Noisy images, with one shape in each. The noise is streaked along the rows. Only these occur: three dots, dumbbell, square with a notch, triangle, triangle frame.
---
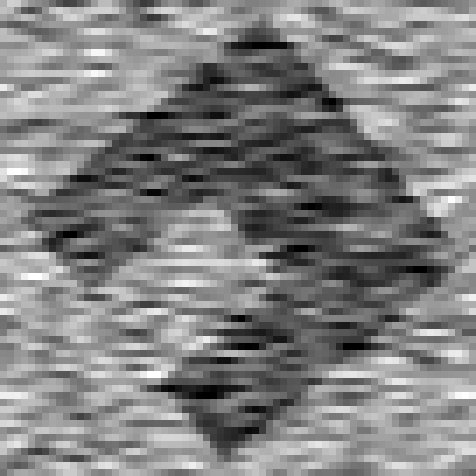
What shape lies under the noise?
square with a notch
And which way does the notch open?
down and left
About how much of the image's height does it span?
nearly all
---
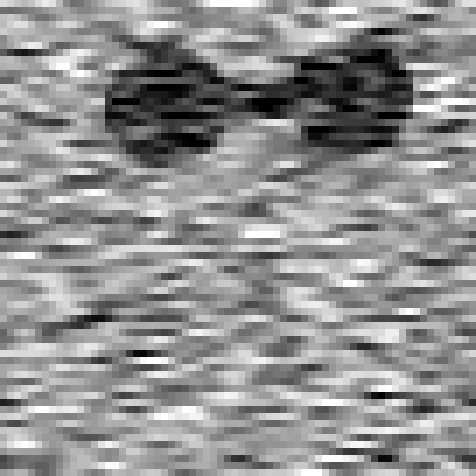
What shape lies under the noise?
dumbbell
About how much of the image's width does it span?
two thirds
